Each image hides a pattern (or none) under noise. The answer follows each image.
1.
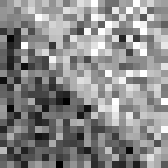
a sharp edge
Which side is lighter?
top right
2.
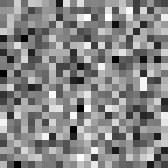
only noise
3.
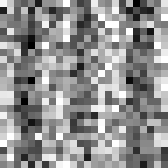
vertical stripes
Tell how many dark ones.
3
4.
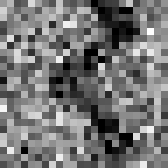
a wavy band
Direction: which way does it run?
top to bottom
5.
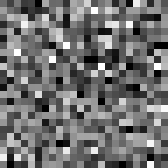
only noise
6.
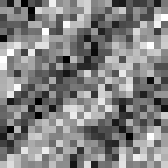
diagonal stripes
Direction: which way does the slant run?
bottom left to top right
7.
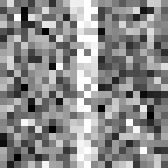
one vertical stripe
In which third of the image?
middle
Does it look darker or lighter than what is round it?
lighter
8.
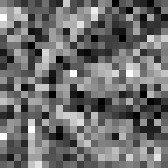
spokes from one point
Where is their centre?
middle left
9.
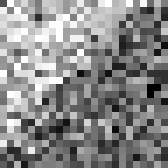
a sharp edge
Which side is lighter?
top left
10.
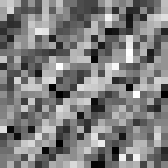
diagonal stripes
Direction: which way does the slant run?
bottom left to top right
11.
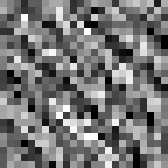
diagonal stripes
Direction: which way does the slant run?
top left to bottom right
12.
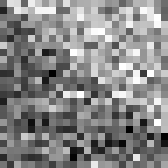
a sharp edge
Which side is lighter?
top right
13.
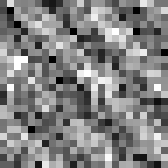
diagonal stripes
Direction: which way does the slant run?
top left to bottom right
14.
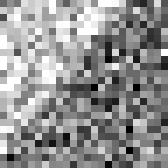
a sharp edge
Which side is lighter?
top left
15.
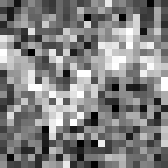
a wavy band
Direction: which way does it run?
left to right
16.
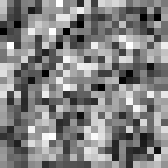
rings round one point
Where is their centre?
bottom right
